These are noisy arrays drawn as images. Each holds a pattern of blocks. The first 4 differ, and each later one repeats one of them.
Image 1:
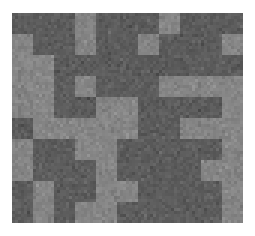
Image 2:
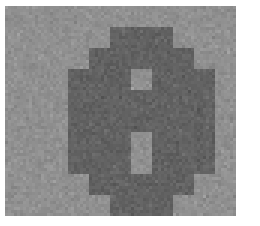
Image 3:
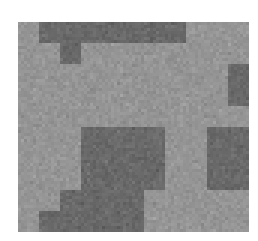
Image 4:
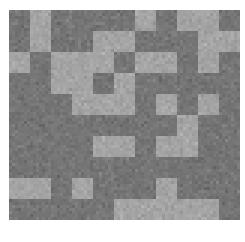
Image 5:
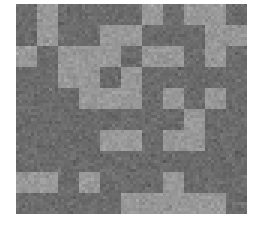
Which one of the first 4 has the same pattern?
4
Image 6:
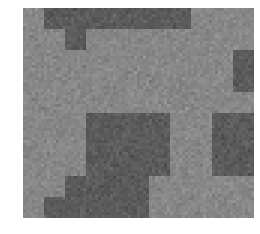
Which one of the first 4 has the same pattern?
3
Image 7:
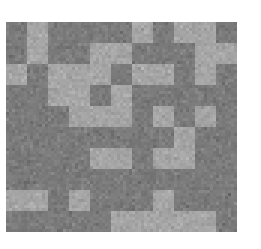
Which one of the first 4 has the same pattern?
4
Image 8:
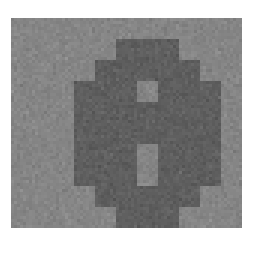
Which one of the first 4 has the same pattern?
2
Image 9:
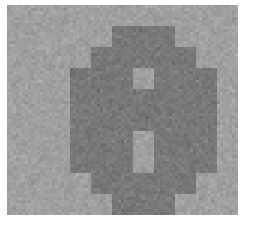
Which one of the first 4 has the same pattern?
2
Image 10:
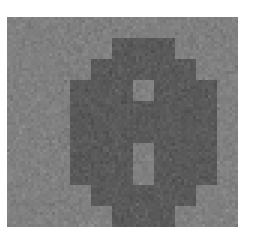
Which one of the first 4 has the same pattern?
2
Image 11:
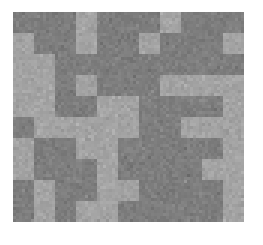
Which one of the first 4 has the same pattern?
1
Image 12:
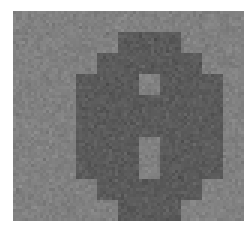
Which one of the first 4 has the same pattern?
2
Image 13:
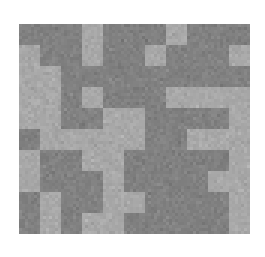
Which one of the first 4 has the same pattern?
1
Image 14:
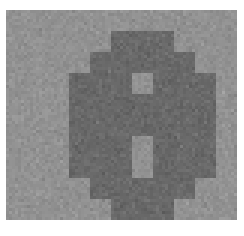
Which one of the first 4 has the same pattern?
2
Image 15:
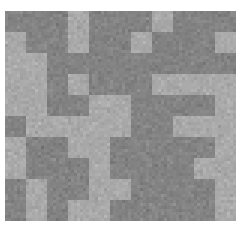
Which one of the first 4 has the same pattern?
1
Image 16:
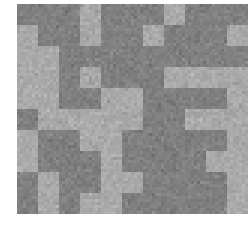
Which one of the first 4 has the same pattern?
1
